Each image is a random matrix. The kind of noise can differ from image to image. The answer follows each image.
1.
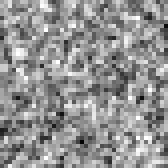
blotchy
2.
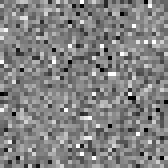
heavy tails
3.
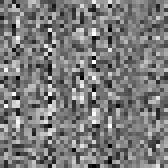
columns of uneven size
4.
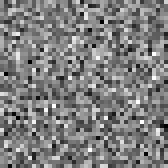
independent entries
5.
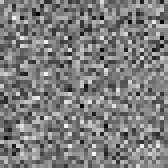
low rank plus noise
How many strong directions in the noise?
three or four
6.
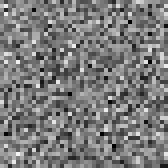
independent entries
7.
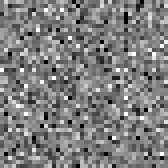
heavy tails
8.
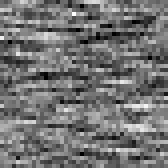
streaked along the rows
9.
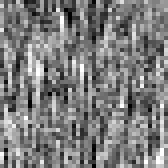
streaked along the columns
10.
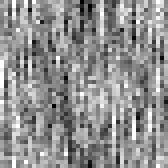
streaked along the columns
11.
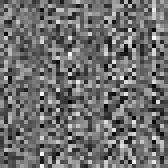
columns of uneven size
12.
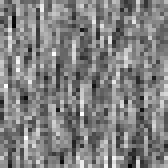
streaked along the columns
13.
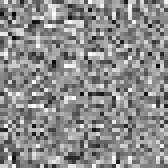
low rank plus noise
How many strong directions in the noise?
two
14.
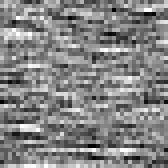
streaked along the rows
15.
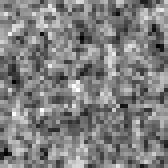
blotchy
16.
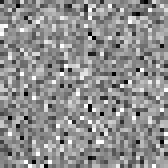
heavy tails
